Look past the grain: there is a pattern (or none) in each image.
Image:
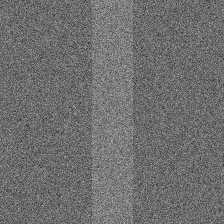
one vertical stripe
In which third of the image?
middle
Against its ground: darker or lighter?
lighter
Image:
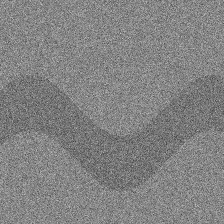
a wavy band
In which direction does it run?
left to right
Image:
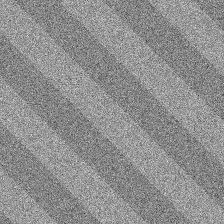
diagonal stripes
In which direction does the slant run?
top left to bottom right
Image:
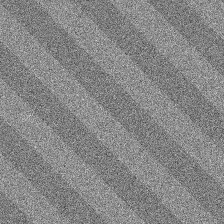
diagonal stripes
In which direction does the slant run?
top left to bottom right
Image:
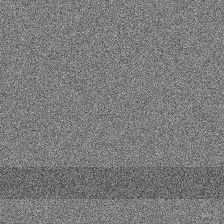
one horizontal stripe
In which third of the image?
bottom
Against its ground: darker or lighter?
darker
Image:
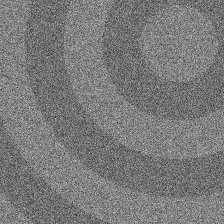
rings round one point
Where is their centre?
top right
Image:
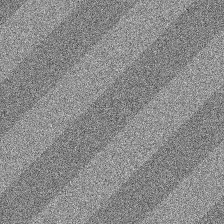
diagonal stripes
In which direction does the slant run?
bottom left to top right
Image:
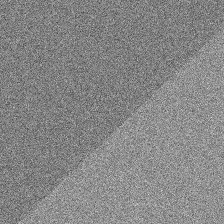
a sharp edge
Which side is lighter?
bottom right
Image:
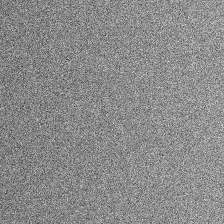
a smooth slope
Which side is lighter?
right
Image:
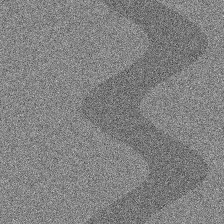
a wavy band
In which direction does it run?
top to bottom
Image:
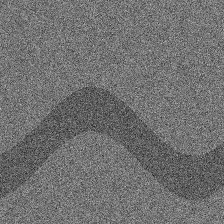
a wavy band
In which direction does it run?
left to right
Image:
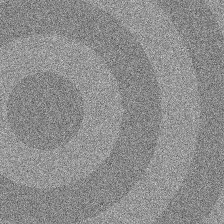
rings round one point
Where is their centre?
middle left
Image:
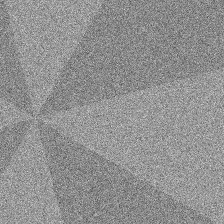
spokes from one point
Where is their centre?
middle left
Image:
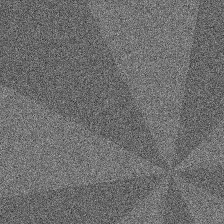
spokes from one point
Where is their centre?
bottom right
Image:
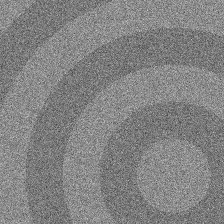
rings round one point
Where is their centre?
bottom right
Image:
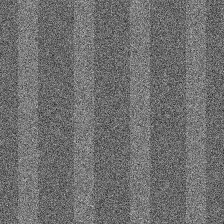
vertical stripes
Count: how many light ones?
4
